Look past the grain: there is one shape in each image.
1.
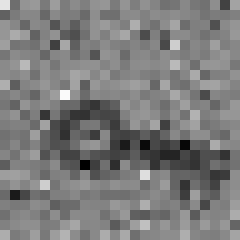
dark key
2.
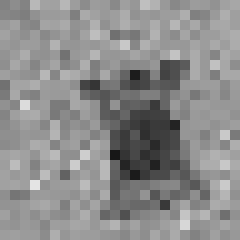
dark chess rook
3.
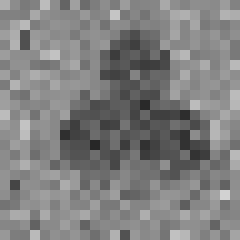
dark club
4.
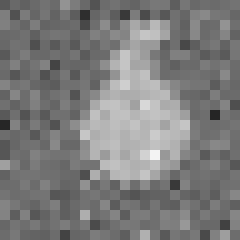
light pear
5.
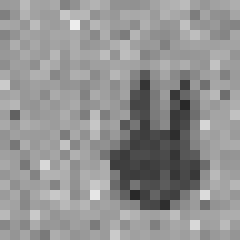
dark rabbit's head
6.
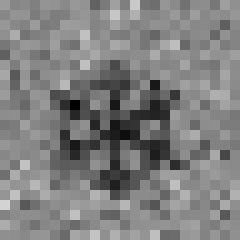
dark snowflake
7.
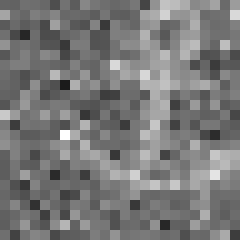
light anchor
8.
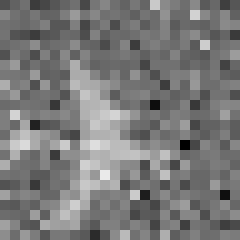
light airplane
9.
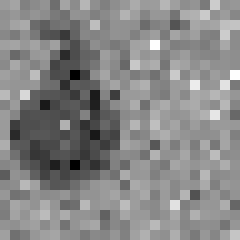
dark pear
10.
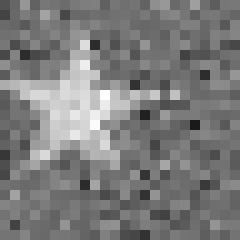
light star
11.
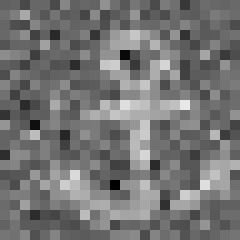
light anchor
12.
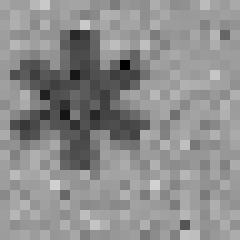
dark asterisk
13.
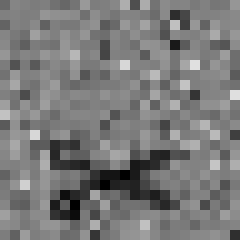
dark pair of scissors
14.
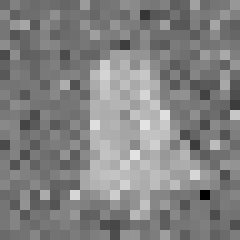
light bell
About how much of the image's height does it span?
two thirds
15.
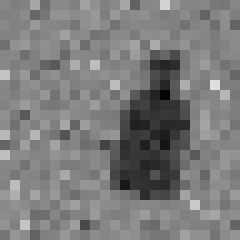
dark bottle
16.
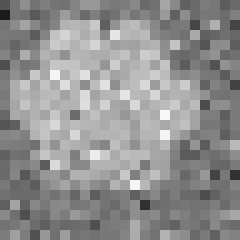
light flower
